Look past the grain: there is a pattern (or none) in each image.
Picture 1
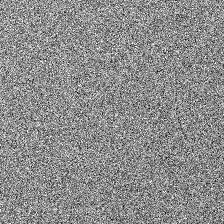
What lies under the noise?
a smooth slope
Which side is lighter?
top left
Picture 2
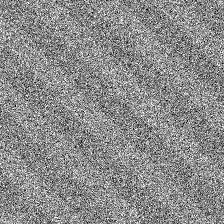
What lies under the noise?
diagonal stripes
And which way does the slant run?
top left to bottom right
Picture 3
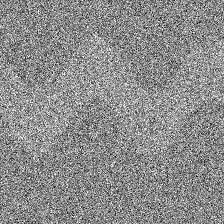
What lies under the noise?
a wavy band
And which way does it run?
left to right
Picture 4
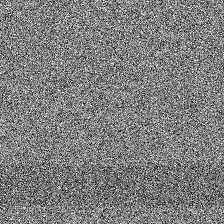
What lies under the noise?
one horizontal stripe
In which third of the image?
bottom
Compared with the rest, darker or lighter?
darker
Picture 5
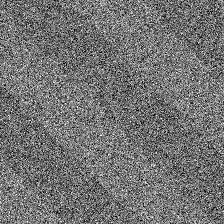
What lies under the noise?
diagonal stripes
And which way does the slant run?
top left to bottom right
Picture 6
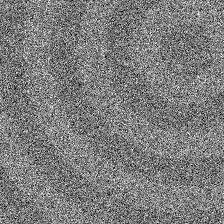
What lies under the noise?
rings round one point
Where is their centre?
top right
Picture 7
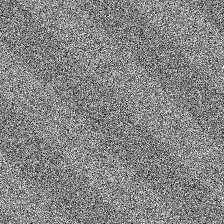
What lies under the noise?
diagonal stripes
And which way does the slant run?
top left to bottom right
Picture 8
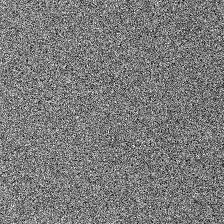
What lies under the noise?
a smooth slope
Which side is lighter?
left
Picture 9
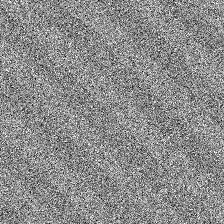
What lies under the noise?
diagonal stripes
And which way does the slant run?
top left to bottom right
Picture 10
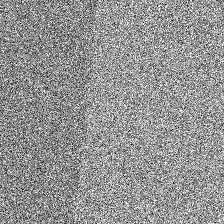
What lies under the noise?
a sharp edge
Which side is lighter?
right
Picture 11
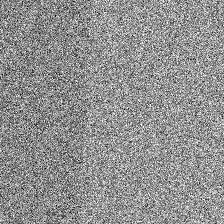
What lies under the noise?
a sharp edge
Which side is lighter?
right
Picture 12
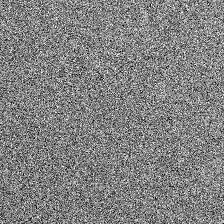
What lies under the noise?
a smooth slope
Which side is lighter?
top right
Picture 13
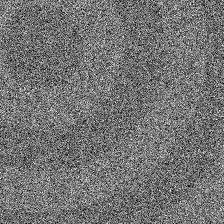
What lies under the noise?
rings round one point
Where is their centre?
top left
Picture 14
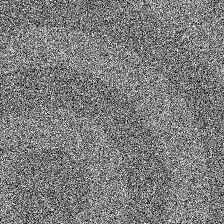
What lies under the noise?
rings round one point
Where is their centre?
bottom left
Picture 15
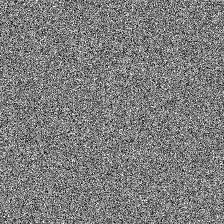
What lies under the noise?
only noise
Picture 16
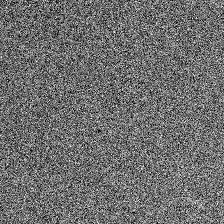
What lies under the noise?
a smooth slope
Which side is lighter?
bottom right
